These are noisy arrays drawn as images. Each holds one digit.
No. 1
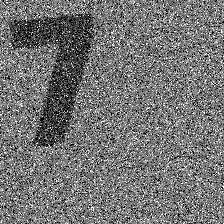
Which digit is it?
7
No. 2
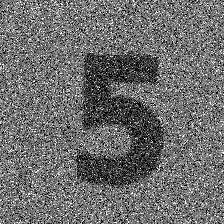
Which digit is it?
5
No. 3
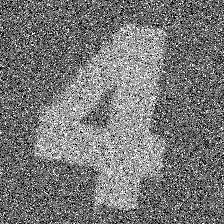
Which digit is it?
4
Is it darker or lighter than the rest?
lighter
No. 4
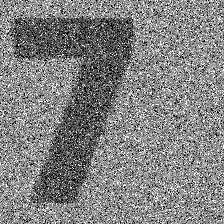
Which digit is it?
7
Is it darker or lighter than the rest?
darker
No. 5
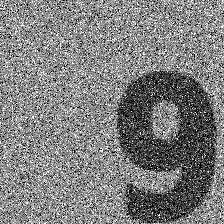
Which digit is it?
9
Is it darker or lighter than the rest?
darker
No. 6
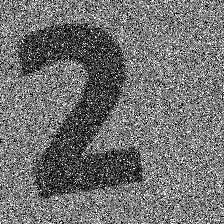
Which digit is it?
2
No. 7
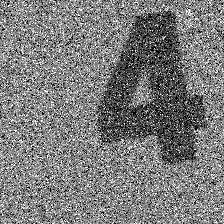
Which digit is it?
4
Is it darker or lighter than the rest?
darker
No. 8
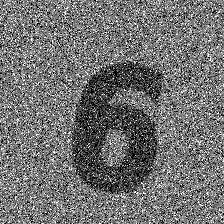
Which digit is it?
6
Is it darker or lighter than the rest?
darker
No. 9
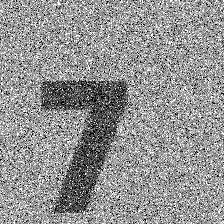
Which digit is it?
7
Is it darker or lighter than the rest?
darker
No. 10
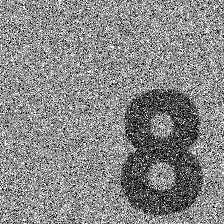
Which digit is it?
8
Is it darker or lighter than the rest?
darker
